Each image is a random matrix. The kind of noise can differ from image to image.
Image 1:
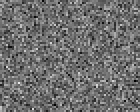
independent entries
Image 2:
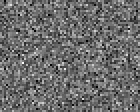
independent entries
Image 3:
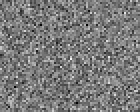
independent entries
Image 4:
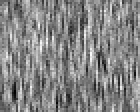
streaked along the columns
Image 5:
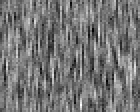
streaked along the columns
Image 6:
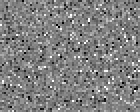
heavy tails
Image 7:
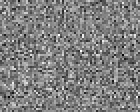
low rank plus noise
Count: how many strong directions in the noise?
five to eight
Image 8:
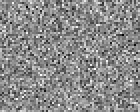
independent entries
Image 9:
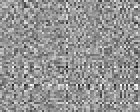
low rank plus noise
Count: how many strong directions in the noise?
one
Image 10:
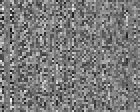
columns of uneven size
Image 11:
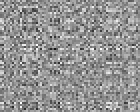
low rank plus noise
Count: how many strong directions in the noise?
two
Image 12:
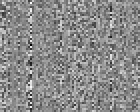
columns of uneven size
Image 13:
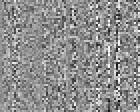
columns of uneven size
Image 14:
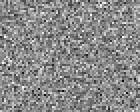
independent entries
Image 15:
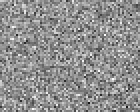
independent entries
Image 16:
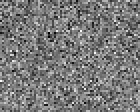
independent entries
